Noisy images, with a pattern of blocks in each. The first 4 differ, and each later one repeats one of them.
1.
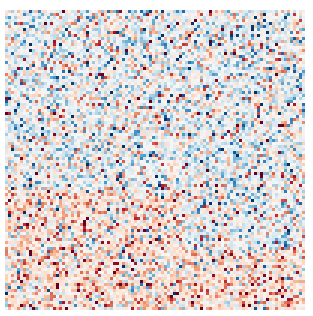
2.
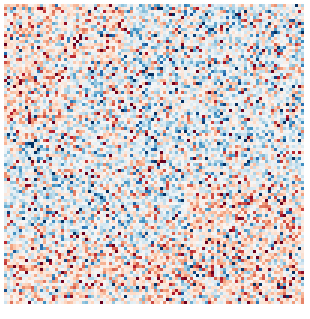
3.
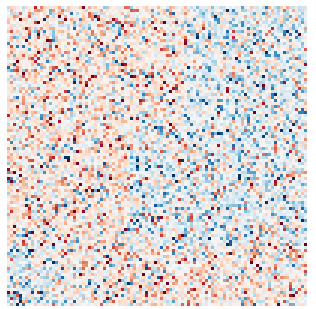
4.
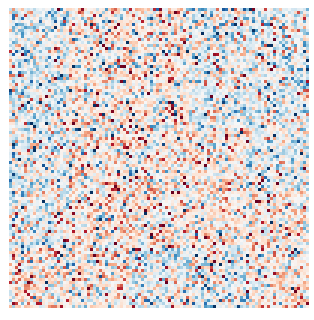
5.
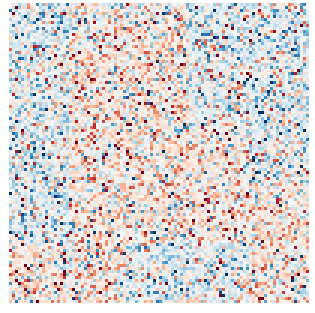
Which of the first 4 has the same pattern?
4
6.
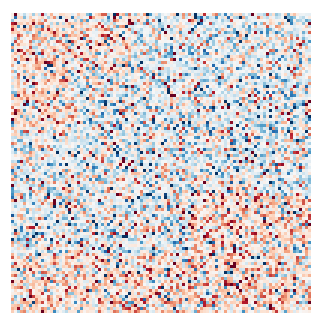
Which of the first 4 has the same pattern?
2
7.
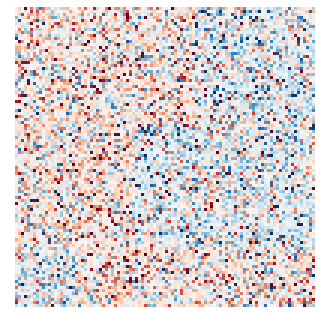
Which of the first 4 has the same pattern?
3
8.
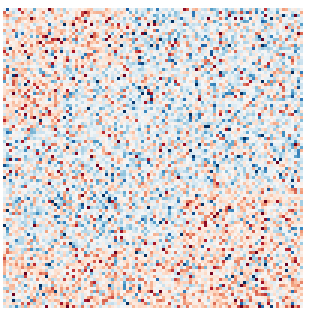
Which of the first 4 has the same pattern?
2
